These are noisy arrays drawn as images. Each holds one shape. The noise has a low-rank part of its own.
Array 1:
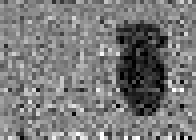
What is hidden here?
dark footprint
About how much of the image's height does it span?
two thirds
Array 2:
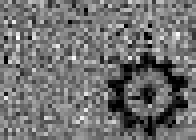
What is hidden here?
dark gear
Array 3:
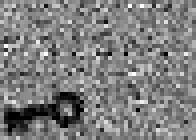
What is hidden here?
dark key, bottom left
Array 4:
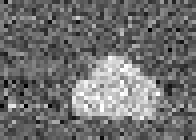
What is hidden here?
light cloud
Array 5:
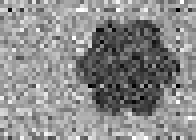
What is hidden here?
dark flower
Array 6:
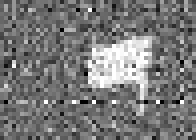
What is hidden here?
light flag
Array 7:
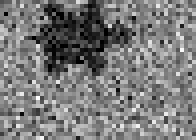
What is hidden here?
dark turtle
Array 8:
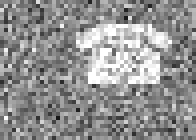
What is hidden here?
light telephone
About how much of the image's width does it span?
half
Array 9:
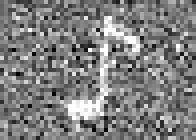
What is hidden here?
light musical note
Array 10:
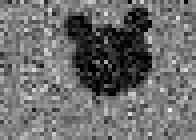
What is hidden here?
dark bear's head
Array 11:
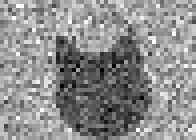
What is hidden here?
dark cat's head
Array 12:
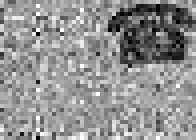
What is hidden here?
dark telephone, top right
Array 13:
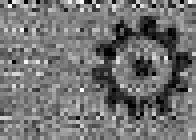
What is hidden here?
dark gear
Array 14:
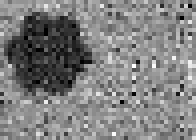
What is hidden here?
dark flower
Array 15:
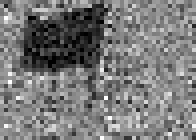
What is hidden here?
dark flag
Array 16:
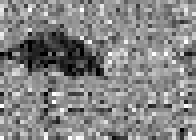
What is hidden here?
dark umbrella
